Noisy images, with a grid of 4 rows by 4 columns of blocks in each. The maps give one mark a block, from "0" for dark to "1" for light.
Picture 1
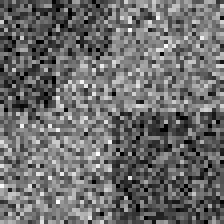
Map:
0 0 1 1
0 1 1 1
1 1 0 0
1 1 0 0
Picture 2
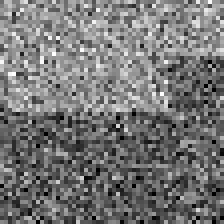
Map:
1 1 1 1
1 1 1 0
0 0 0 0
0 0 0 0
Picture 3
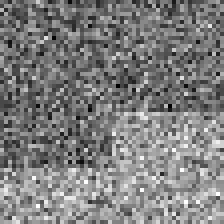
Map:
0 0 0 0
0 0 0 0
0 0 1 1
1 1 1 1
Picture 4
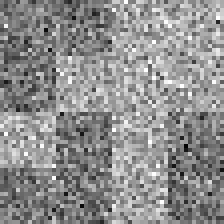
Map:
0 0 1 1
0 1 1 1
1 0 1 0
0 0 1 0
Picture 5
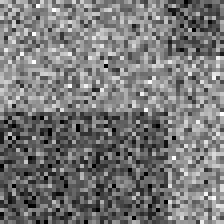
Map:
1 1 1 0
1 1 1 1
0 0 0 1
0 0 0 1
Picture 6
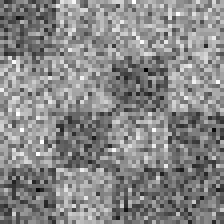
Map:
0 1 1 1
1 1 0 1
1 0 1 0
0 1 0 0
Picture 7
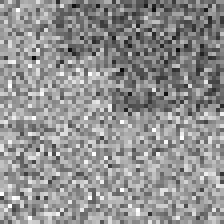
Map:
1 0 0 0
1 1 0 0
1 1 1 1
1 1 1 1
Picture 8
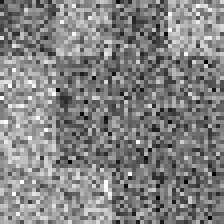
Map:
0 1 0 1
1 0 0 0
1 0 0 0
1 1 0 0
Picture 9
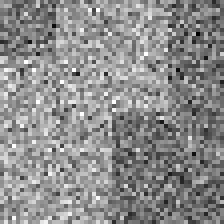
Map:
0 1 1 0
1 1 1 0
1 1 0 0
1 1 0 0
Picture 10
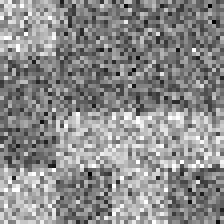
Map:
1 0 0 0
0 0 0 0
0 1 1 1
1 0 1 0
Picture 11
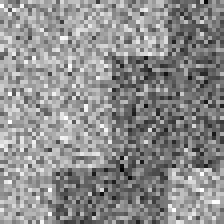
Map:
1 1 1 0
1 1 0 0
1 1 0 0
1 0 0 1
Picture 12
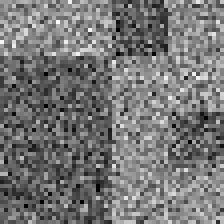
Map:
1 1 0 1
0 0 1 1
0 0 1 0
0 0 1 1
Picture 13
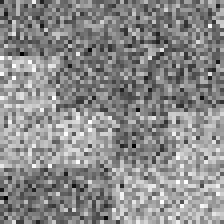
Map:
0 0 0 0
1 0 0 0
1 1 0 1
0 0 1 1
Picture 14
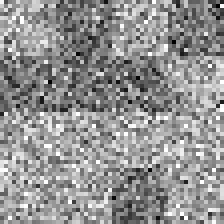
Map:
1 0 1 0
0 0 0 1
1 1 1 1
1 1 0 1
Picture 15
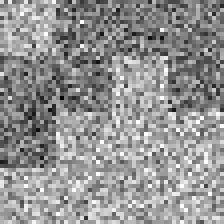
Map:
1 0 0 0
0 0 1 0
0 1 1 1
1 1 1 1
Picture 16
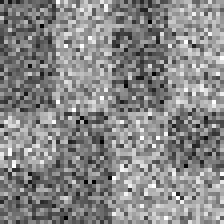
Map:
0 1 0 1
0 1 0 1
1 0 1 0
0 0 1 1
